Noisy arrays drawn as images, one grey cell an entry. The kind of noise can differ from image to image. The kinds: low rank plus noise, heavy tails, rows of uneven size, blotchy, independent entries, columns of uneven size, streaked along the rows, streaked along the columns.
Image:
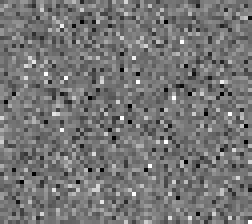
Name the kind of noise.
heavy tails
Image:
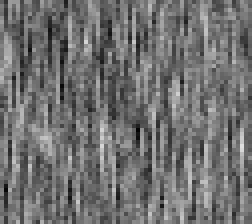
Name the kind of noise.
streaked along the columns
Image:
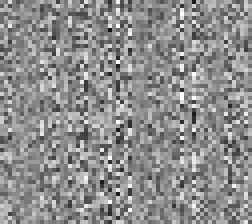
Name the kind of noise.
columns of uneven size
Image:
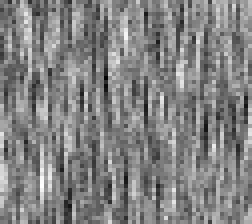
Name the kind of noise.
streaked along the columns
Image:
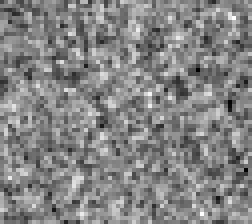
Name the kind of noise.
blotchy
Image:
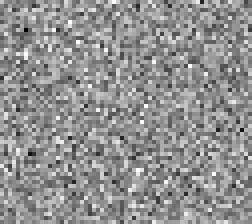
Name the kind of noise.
independent entries
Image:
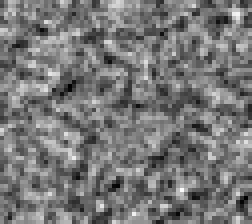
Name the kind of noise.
blotchy
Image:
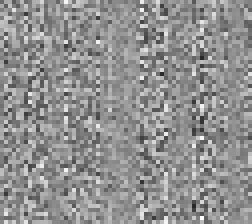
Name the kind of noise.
columns of uneven size
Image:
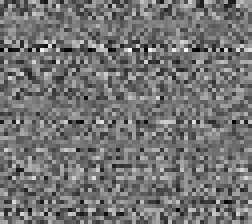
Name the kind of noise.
rows of uneven size
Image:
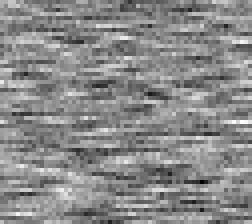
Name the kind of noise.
streaked along the rows
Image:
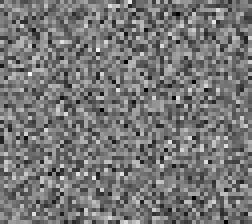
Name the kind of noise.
independent entries
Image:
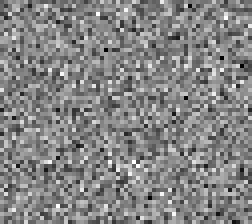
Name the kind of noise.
independent entries
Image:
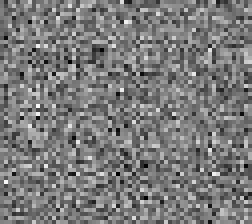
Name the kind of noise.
low rank plus noise
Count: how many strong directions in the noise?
three or four
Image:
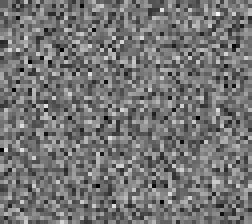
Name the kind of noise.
independent entries
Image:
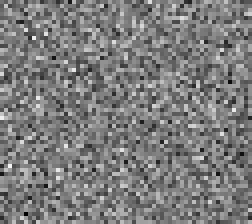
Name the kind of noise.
independent entries
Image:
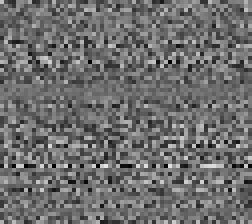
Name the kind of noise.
rows of uneven size
